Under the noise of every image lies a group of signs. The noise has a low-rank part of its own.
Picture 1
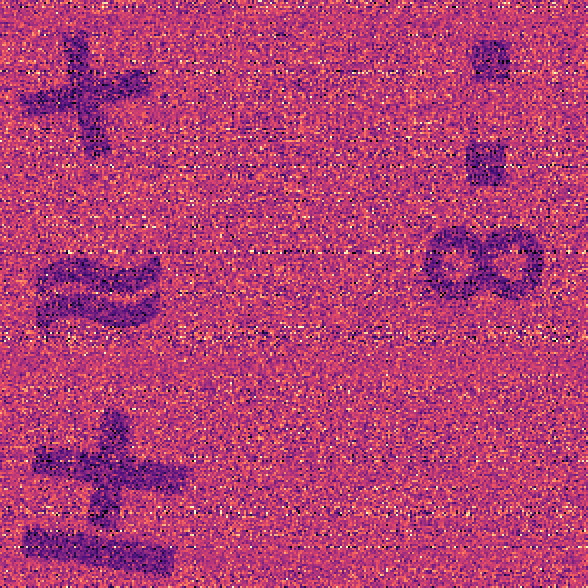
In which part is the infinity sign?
middle right
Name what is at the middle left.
approximately sign
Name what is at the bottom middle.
nothing
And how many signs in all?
5
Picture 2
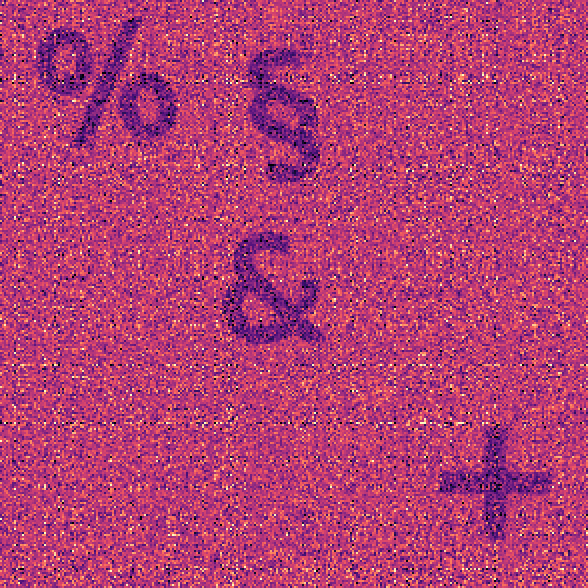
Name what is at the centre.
ampersand
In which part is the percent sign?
top left
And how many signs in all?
4
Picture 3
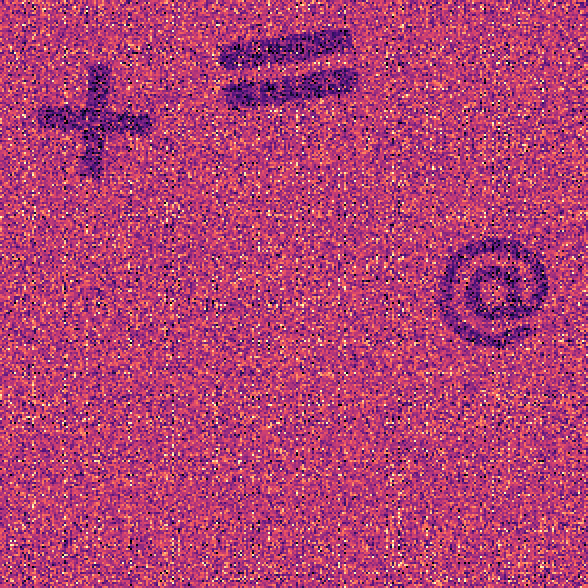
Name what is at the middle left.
nothing
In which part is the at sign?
middle right
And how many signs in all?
3
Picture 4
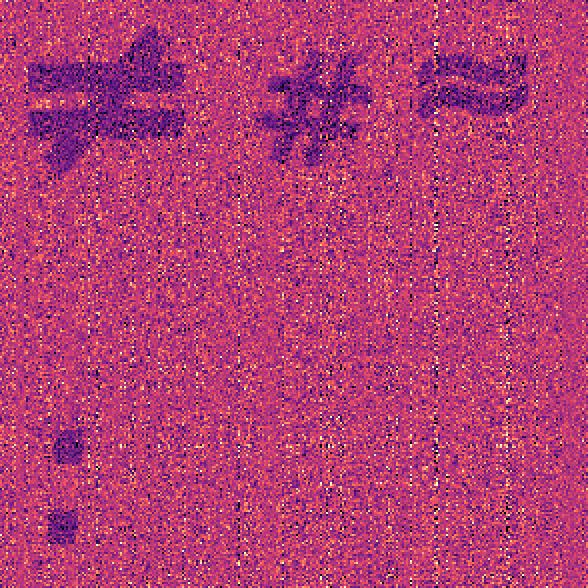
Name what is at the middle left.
nothing
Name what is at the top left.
not-equal sign
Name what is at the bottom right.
nothing
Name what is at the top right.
approximately sign
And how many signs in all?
4
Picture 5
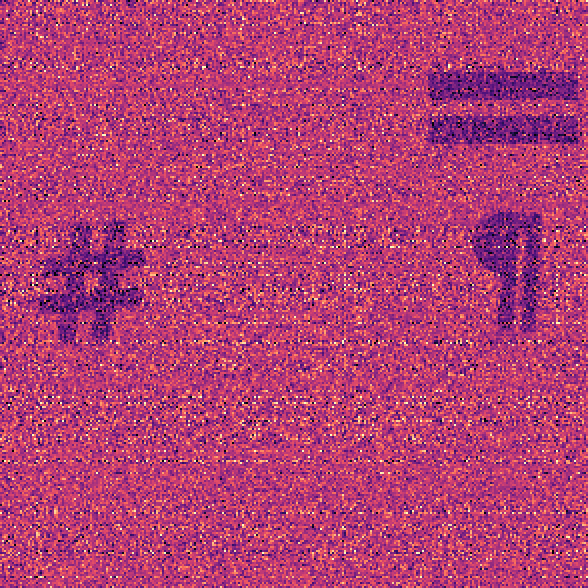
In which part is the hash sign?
middle left
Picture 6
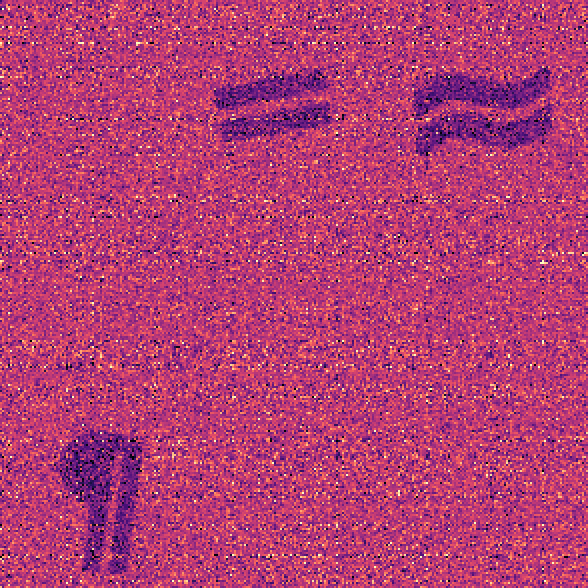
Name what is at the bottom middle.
nothing
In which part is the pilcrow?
bottom left
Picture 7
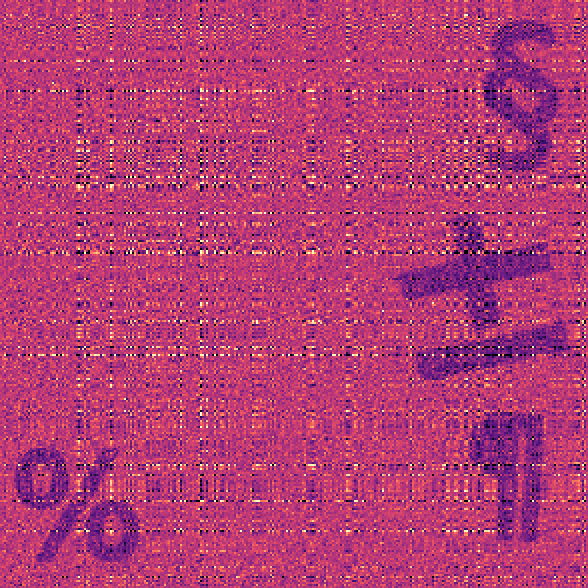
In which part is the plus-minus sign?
middle right
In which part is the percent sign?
bottom left
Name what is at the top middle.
nothing
